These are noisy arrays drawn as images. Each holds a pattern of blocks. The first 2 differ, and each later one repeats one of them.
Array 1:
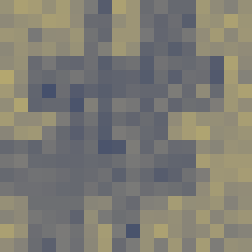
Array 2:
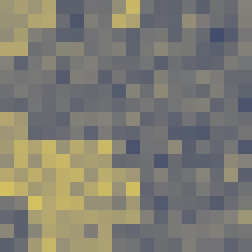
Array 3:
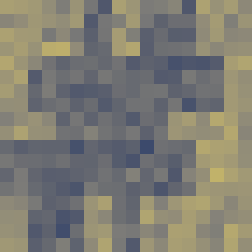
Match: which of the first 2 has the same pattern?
1
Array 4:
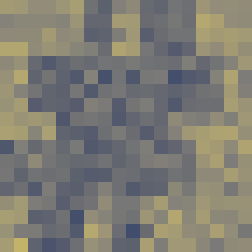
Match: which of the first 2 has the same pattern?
1
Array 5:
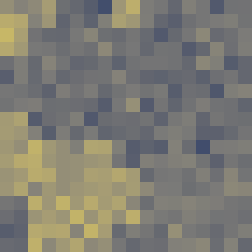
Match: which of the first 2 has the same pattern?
2
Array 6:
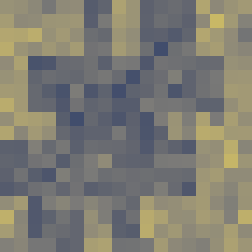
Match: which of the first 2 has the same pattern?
1
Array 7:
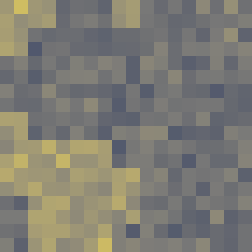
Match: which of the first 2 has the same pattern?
2
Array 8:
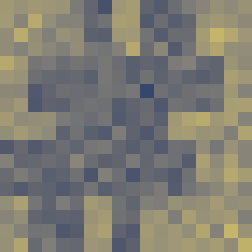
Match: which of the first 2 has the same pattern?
1
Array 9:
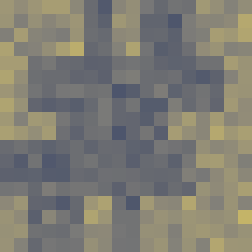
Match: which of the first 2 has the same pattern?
1
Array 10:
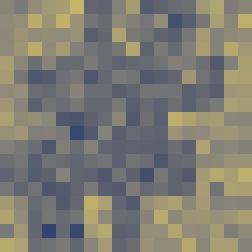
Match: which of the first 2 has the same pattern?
1
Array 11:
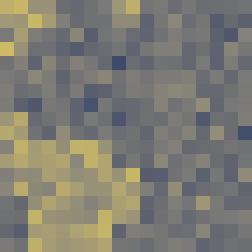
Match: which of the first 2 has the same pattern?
2
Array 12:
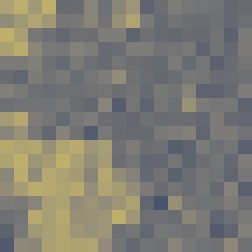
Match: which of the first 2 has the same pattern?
2
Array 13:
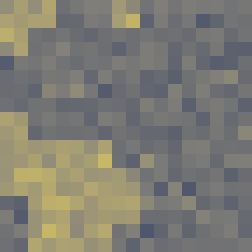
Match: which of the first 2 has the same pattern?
2
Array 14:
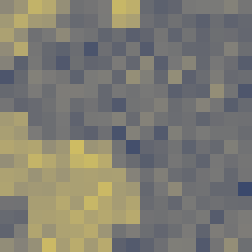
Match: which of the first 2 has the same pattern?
2
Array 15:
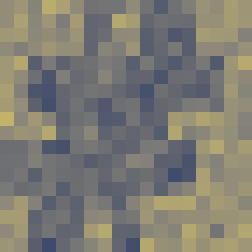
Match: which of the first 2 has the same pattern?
1
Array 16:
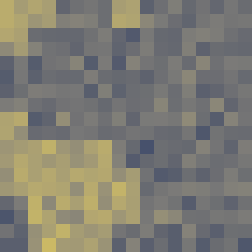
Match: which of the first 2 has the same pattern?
2
